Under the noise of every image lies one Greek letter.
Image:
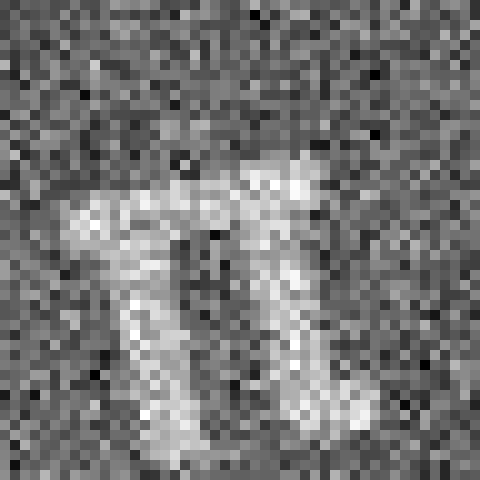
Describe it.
light pi
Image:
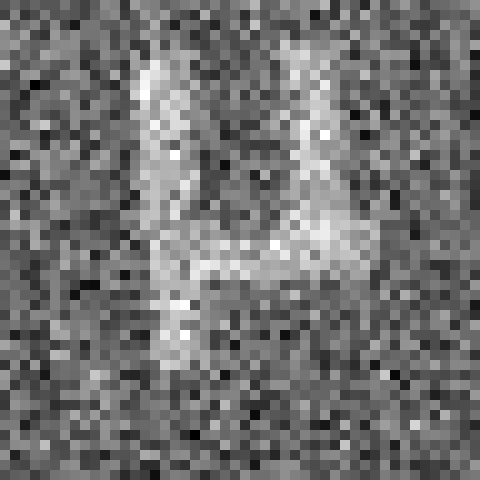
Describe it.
light mu
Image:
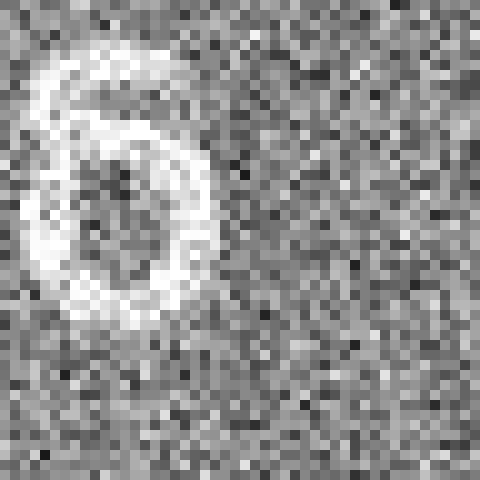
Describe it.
light delta
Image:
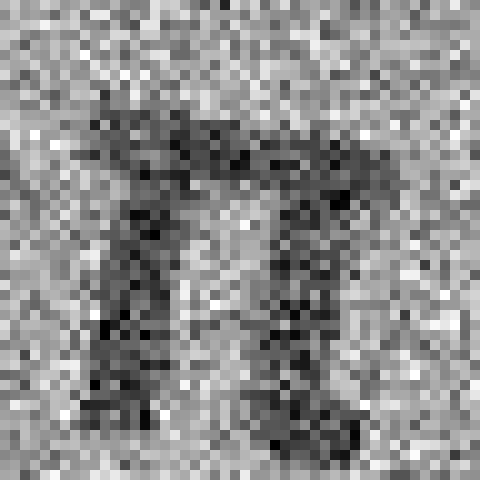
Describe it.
dark pi
